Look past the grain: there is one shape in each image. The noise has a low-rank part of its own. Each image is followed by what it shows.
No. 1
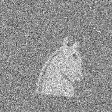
chess knight
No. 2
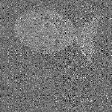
fish
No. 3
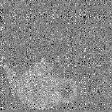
teapot
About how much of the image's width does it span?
two thirds
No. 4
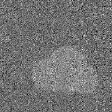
cloud
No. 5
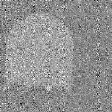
ghost
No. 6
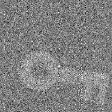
key
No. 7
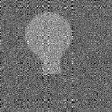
light bulb
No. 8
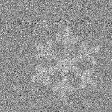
snowflake
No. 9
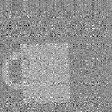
cup
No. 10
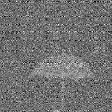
umbrella
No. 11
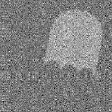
ghost
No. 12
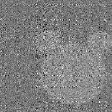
bear's head
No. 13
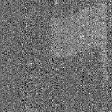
flag
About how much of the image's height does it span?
two thirds
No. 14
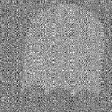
ghost
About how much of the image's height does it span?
nearly all
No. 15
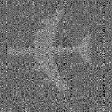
airplane
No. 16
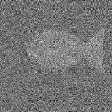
fish
